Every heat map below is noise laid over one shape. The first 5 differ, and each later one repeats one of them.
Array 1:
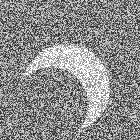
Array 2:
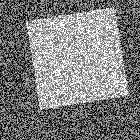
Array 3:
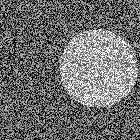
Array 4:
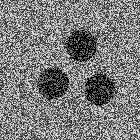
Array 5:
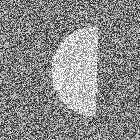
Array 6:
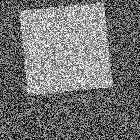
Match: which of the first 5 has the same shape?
2
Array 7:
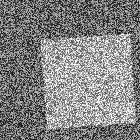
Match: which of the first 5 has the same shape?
2
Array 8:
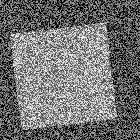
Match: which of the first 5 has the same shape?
2
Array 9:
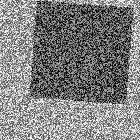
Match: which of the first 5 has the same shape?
2
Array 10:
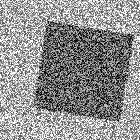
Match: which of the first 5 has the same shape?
2
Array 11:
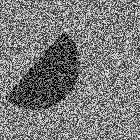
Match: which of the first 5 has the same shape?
5
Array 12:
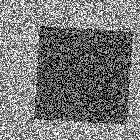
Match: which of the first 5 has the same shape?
2
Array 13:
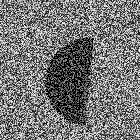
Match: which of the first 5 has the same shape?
5
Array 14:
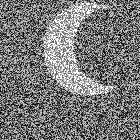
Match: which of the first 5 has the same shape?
1
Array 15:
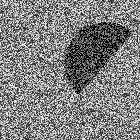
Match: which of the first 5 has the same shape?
5
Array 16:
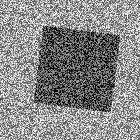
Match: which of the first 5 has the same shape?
2
